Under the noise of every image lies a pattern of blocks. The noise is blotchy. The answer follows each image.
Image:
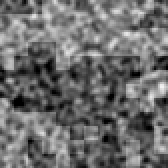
no symmetry
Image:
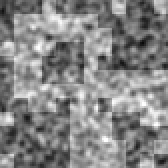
mirrored about the diagonal from the top left
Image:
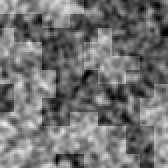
mirrored about the diagonal from the bottom left
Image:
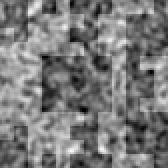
top and bottom mirror each other
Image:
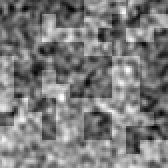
no symmetry
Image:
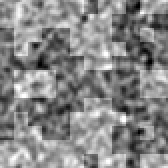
top and bottom mirror each other
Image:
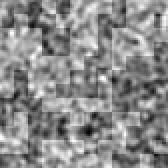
no symmetry
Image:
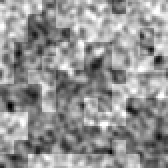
no symmetry
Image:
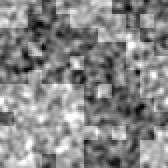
mirrored about the diagonal from the bottom left
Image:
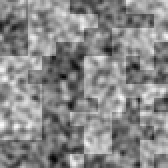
no symmetry
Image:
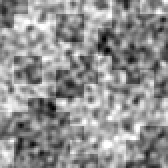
mirrored about the diagonal from the top left
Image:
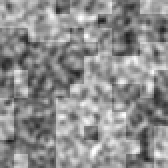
no symmetry
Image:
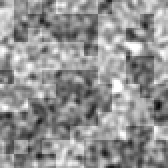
no symmetry
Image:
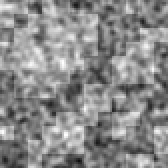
mirrored about the diagonal from the top left
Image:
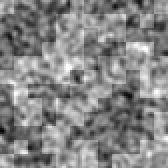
mirrored about the diagonal from the top left
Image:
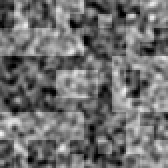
top and bottom mirror each other
